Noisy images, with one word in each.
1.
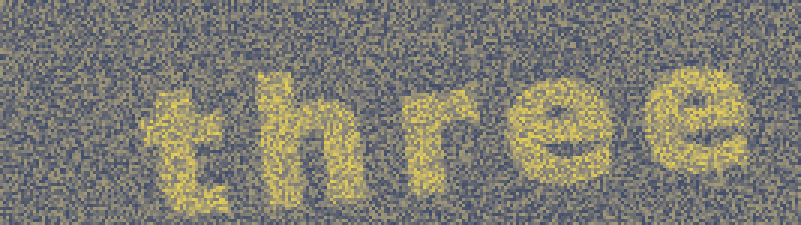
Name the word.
three
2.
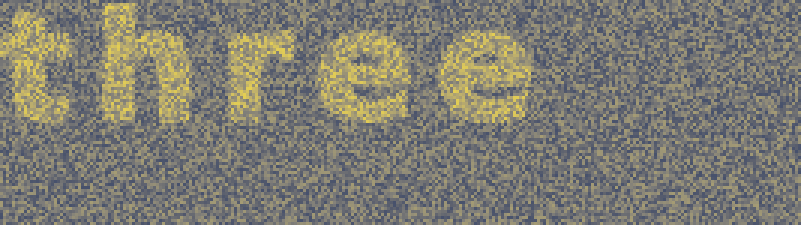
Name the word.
three
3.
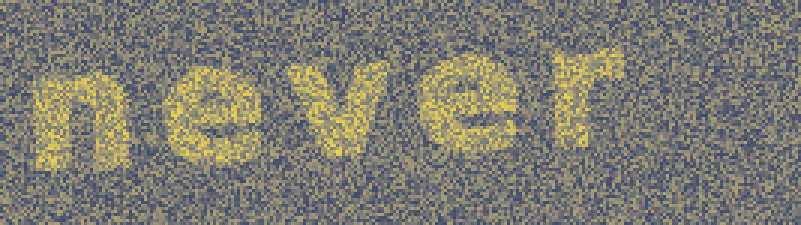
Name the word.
never
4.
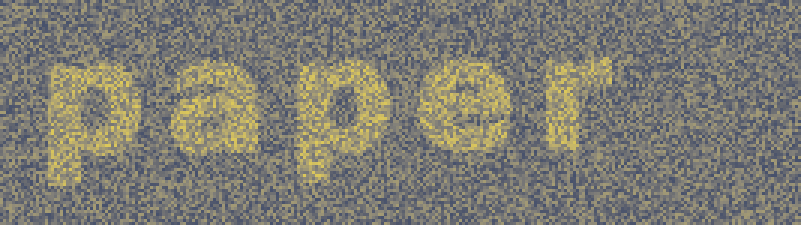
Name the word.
paper
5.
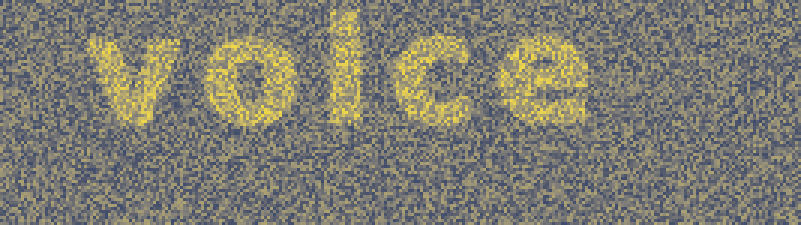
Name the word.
voice
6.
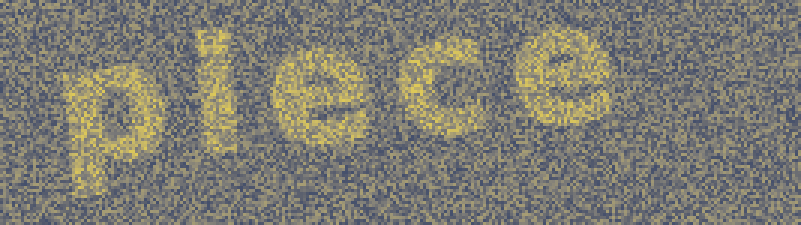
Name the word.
piece
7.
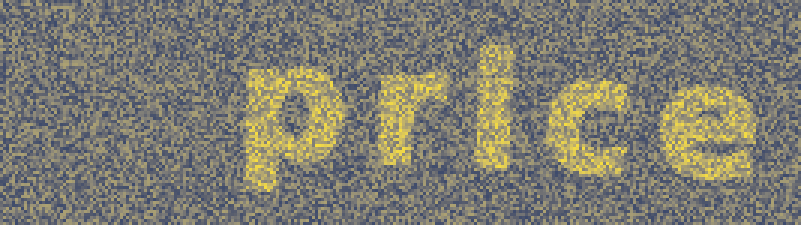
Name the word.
price
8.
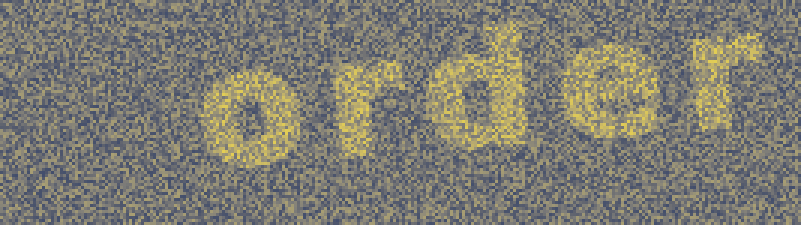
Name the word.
order
